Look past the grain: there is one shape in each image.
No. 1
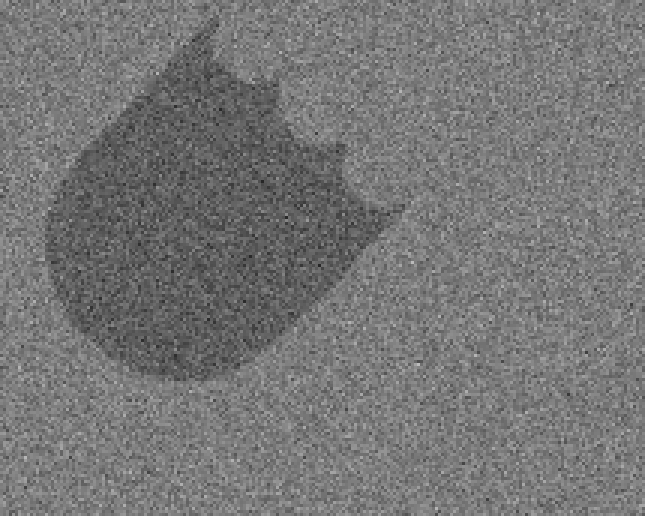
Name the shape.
ghost
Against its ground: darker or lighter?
darker
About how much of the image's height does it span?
two thirds
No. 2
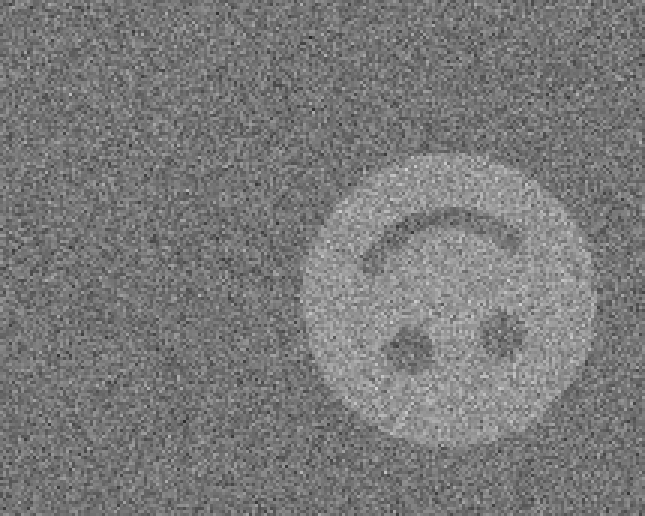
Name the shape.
smiling face
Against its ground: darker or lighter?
lighter
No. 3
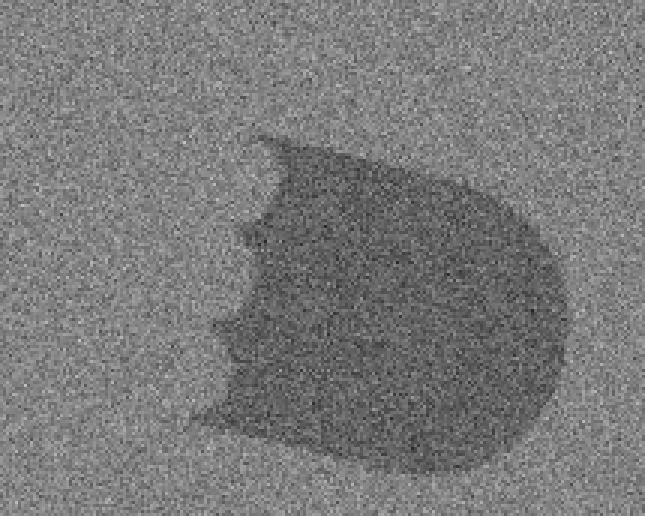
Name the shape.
ghost
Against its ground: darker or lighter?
darker
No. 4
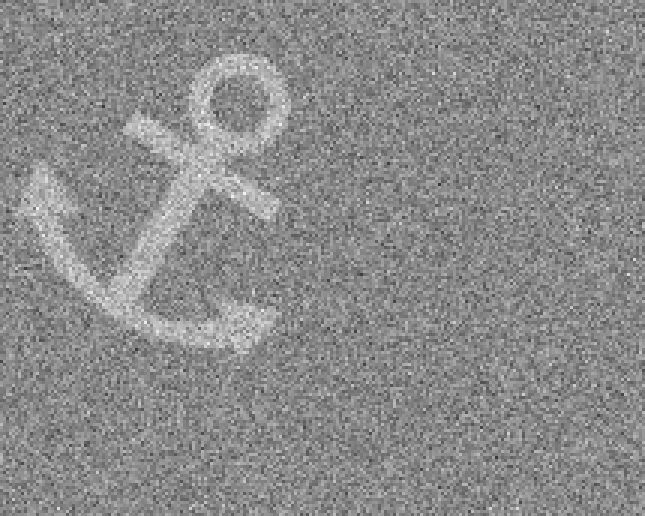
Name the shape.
anchor
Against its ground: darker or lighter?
lighter
